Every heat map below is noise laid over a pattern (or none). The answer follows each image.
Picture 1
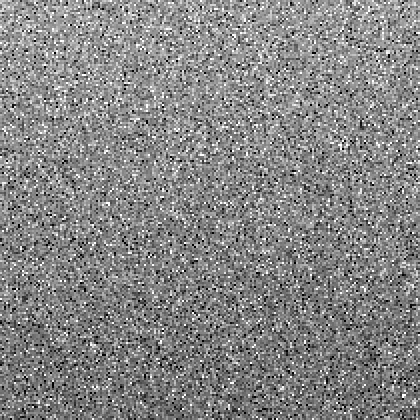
a smooth slope
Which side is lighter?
top
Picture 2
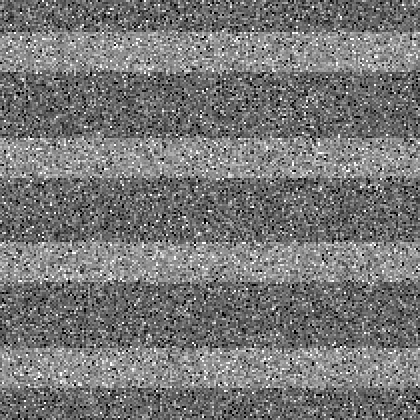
horizontal stripes
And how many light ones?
4
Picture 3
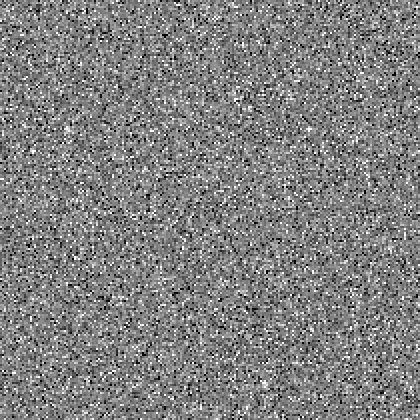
only noise
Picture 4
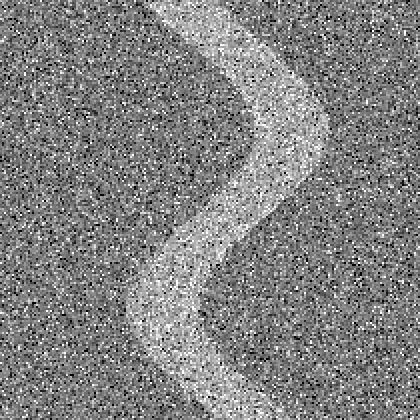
a wavy band
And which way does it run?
top to bottom
